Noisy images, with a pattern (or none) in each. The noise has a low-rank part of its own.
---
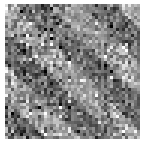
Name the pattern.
diagonal stripes
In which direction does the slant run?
top left to bottom right
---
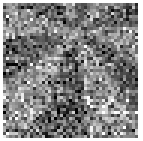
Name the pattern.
spokes from one point
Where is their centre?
top middle
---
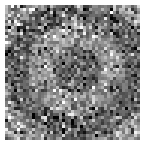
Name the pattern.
rings round one point
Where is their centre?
centre
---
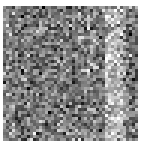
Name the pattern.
one vertical stripe
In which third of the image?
right
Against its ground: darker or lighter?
lighter
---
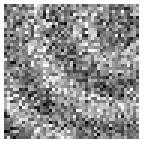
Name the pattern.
rings round one point
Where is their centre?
top right
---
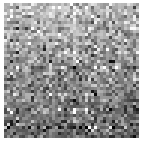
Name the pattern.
a smooth slope
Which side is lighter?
top
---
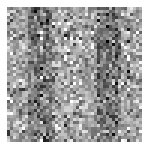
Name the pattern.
vertical stripes
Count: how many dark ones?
2
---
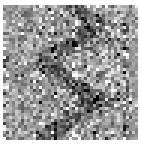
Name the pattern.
a wavy band
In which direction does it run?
top to bottom
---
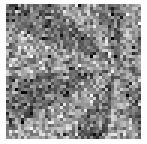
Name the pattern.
spokes from one point
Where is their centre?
middle right
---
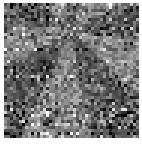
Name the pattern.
spokes from one point
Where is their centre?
top middle
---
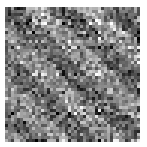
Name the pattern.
diagonal stripes
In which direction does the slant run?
top left to bottom right
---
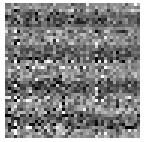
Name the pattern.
horizontal stripes
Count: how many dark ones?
4
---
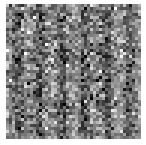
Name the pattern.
vertical stripes
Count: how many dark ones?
6
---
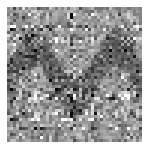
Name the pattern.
a wavy band
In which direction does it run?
left to right
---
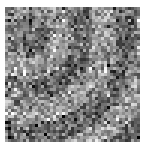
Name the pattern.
rings round one point
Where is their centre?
top left
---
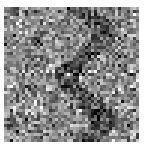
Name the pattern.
a wavy band
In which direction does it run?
top to bottom
